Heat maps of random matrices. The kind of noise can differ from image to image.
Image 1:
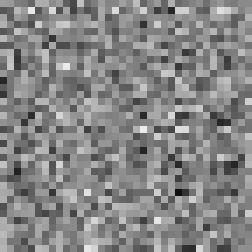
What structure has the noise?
low rank plus noise
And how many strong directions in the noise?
one
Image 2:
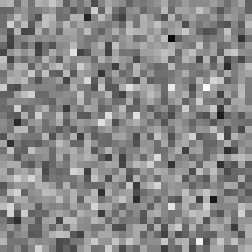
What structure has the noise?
independent entries
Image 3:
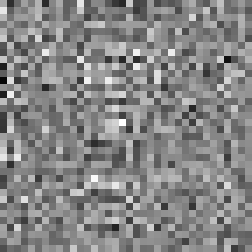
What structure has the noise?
low rank plus noise
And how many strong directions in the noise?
one
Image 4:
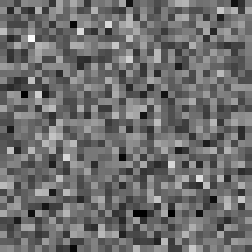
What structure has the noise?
independent entries
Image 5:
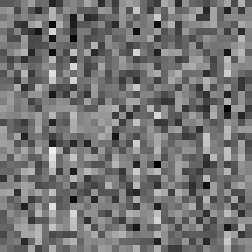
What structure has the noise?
columns of uneven size
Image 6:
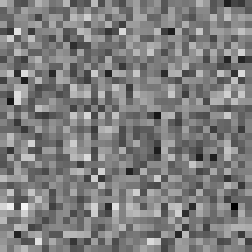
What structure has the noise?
low rank plus noise
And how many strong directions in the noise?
three or four
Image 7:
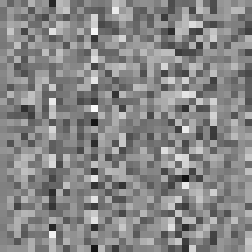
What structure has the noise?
columns of uneven size
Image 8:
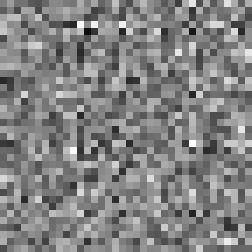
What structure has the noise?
low rank plus noise
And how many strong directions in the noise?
three or four
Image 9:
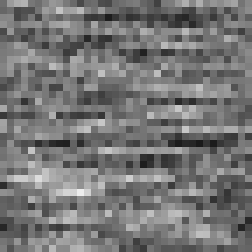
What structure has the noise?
streaked along the rows
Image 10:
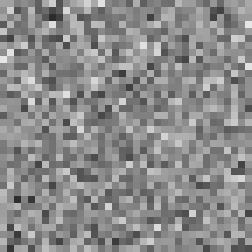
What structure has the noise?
independent entries
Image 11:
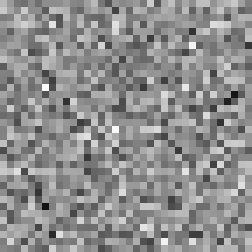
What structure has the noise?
independent entries
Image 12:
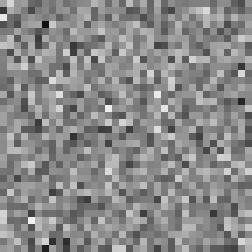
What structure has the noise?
independent entries
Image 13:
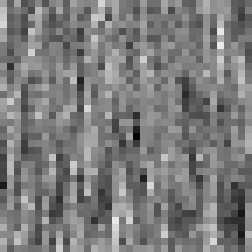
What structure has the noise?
streaked along the columns
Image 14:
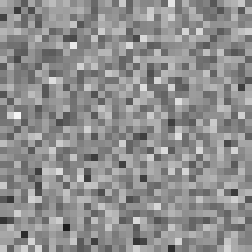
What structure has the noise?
independent entries
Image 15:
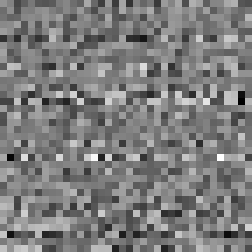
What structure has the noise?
rows of uneven size
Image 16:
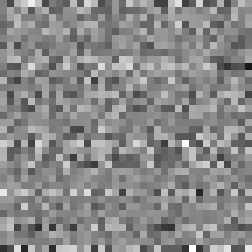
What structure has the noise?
rows of uneven size
